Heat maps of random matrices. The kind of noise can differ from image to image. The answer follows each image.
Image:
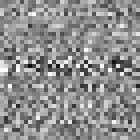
rows of uneven size
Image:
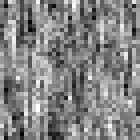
streaked along the columns
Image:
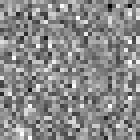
low rank plus noise
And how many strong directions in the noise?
two
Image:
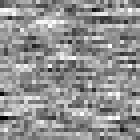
streaked along the rows
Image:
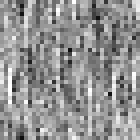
streaked along the columns
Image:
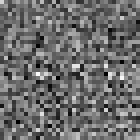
low rank plus noise
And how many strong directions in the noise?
two
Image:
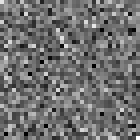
independent entries
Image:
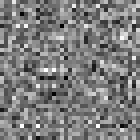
low rank plus noise
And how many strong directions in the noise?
five to eight
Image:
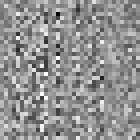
columns of uneven size
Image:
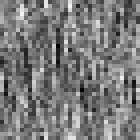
streaked along the columns
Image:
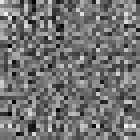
low rank plus noise
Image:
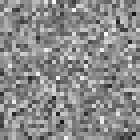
independent entries
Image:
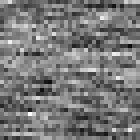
streaked along the rows
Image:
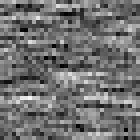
streaked along the rows
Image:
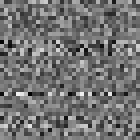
rows of uneven size
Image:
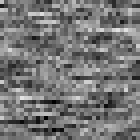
streaked along the rows
